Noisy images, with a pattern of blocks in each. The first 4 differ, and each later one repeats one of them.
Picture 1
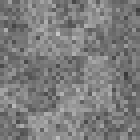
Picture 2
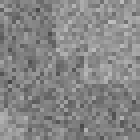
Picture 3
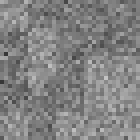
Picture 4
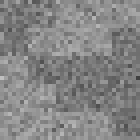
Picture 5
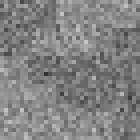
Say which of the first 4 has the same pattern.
4
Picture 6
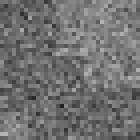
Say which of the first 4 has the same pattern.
2
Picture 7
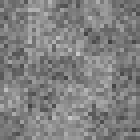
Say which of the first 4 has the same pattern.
1
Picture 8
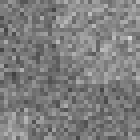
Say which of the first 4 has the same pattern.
2
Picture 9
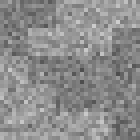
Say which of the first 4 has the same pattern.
4
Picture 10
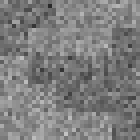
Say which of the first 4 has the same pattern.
4
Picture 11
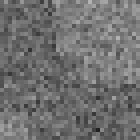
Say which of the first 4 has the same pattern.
2
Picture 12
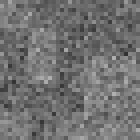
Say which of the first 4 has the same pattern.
3
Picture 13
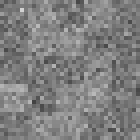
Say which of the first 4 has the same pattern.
1
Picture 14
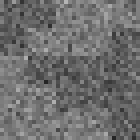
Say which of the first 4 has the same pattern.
4
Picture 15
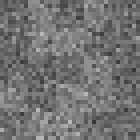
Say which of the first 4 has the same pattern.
1
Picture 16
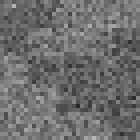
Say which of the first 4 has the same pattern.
4
